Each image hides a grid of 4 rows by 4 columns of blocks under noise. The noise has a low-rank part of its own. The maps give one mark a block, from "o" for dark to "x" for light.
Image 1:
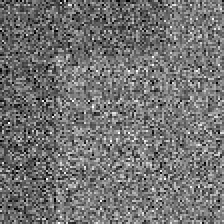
o o o x
o x x x
o x x x
o x x x
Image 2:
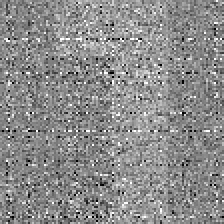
o x x o
o o x o
o o x o
o o x o
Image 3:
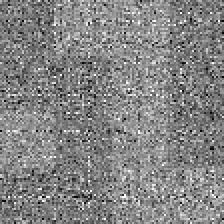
o x x o
o o x o
x o x o
o o x x
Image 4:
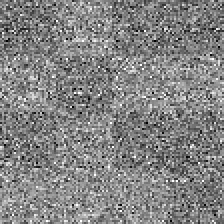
o x o o
x o x x
o x o o
x x x o
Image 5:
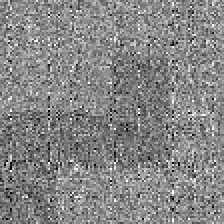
x x x x
x x o x
o o o x
o x x x
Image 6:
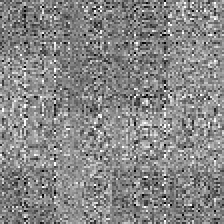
o o o x
x o o x
x x x x
o x o o
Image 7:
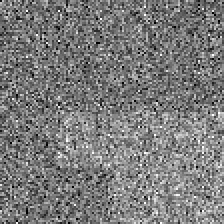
o o o o
o o o o
o x x x
o o x x
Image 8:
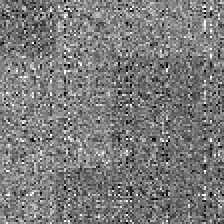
o x x x
x x o o
x x o o
x o o o
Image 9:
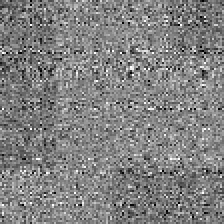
o x x o
o x x x
o x x x
x x o o
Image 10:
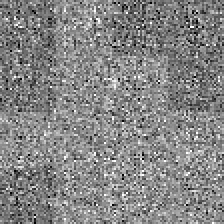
o x o o
o x x o
x x x x
o x x x
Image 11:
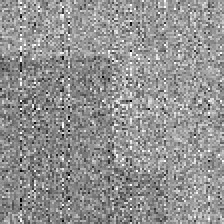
x x x x
o o x x
o o x x
o o o x
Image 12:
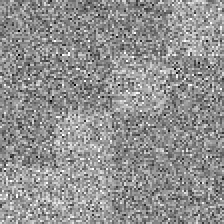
o o o x
o o x o
o x o o
x x o o
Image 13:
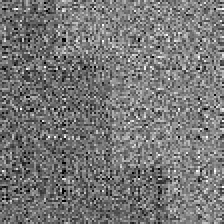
o x x x
o o x x
o o x x
o o o x
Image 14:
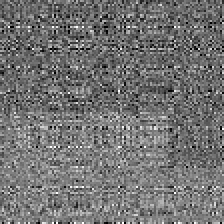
o o o o
o o o o
x x x o
x x x x
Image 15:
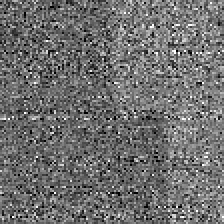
o o x x
o o x x
o o o x
o o o x
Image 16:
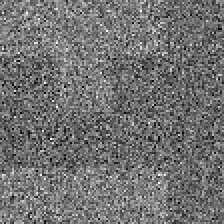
x x x o
o x o o
o o o o
x x x o
